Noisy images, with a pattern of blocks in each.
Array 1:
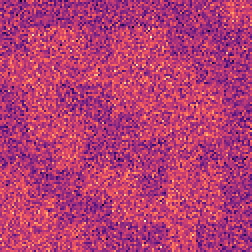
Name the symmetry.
mirrored about the diagonal from the bottom left
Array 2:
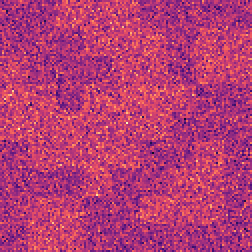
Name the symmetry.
mirrored about the diagonal from the top left
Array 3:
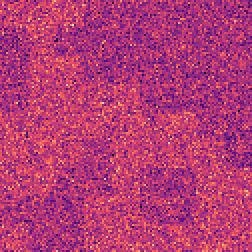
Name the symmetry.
no symmetry
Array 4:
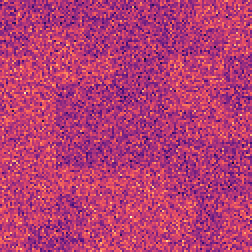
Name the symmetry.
no symmetry
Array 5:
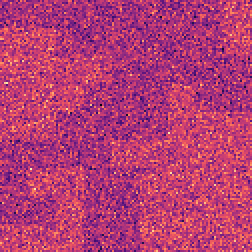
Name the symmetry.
no symmetry
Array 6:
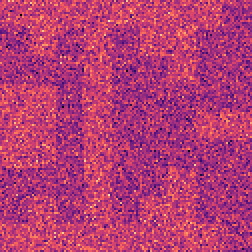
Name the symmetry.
top and bottom mirror each other
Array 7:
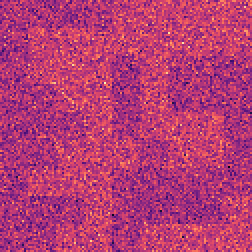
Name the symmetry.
no symmetry
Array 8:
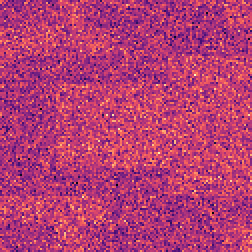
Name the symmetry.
top and bottom mirror each other
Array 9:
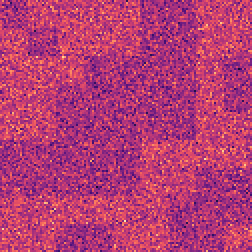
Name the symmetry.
mirrored about the diagonal from the top left
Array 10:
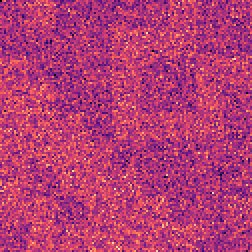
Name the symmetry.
mirrored about the diagonal from the bottom left
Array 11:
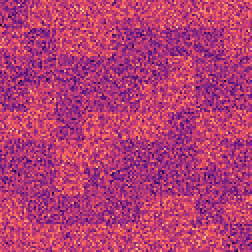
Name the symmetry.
the same after a half turn
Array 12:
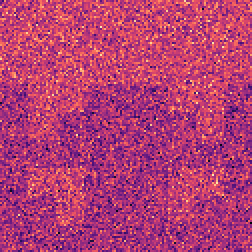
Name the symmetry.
left and right mirror each other
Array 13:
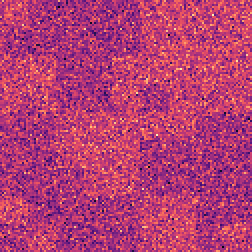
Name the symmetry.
mirrored about the diagonal from the bottom left
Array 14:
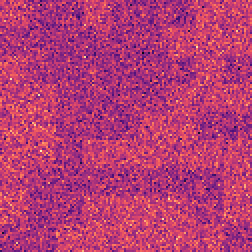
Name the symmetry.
no symmetry
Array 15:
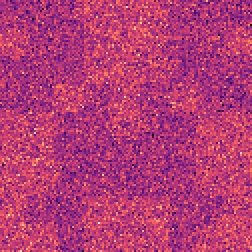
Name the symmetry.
left and right mirror each other
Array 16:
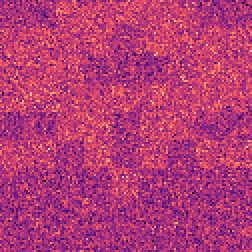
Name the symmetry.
left and right mirror each other
